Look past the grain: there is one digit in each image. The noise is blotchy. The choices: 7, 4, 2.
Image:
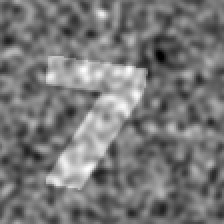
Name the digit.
7
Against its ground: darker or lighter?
lighter
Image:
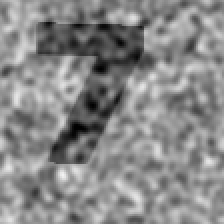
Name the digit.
7
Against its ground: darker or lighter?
darker
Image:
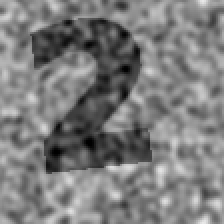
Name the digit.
2
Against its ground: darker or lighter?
darker
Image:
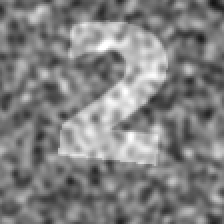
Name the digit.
2
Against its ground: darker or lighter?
lighter
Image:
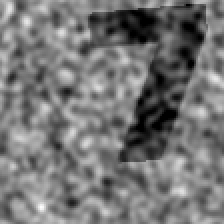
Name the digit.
7
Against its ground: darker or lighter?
darker
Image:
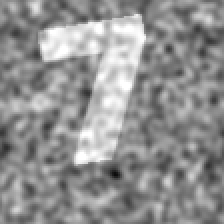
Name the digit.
7
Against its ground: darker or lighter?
lighter
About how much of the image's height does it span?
two thirds
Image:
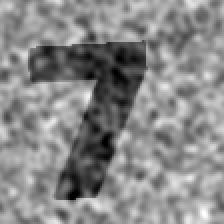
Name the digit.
7
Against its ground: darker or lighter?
darker
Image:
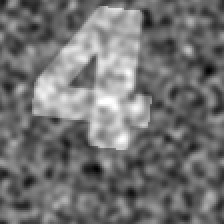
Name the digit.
4
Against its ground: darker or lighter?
lighter
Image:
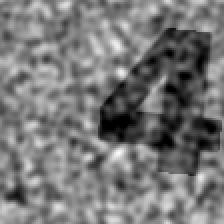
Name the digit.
4
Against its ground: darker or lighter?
darker
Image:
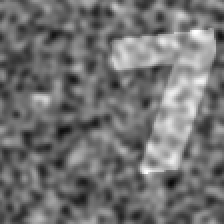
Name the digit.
7
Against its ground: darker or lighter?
lighter
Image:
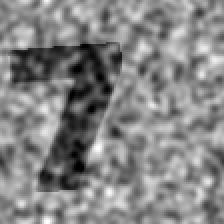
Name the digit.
7
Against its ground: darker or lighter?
darker
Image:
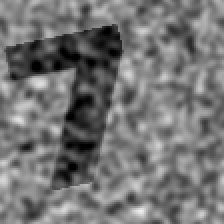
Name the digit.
7
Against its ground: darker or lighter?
darker
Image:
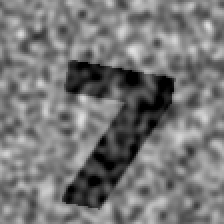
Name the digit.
7
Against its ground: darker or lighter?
darker
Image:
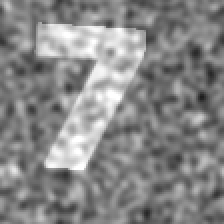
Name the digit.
7
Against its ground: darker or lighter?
lighter
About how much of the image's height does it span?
two thirds
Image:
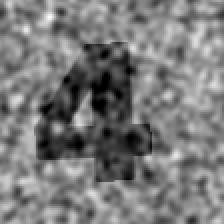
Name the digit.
4
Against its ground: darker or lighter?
darker
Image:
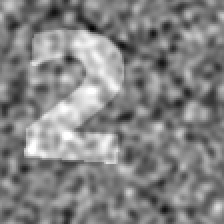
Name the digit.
2
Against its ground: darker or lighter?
lighter
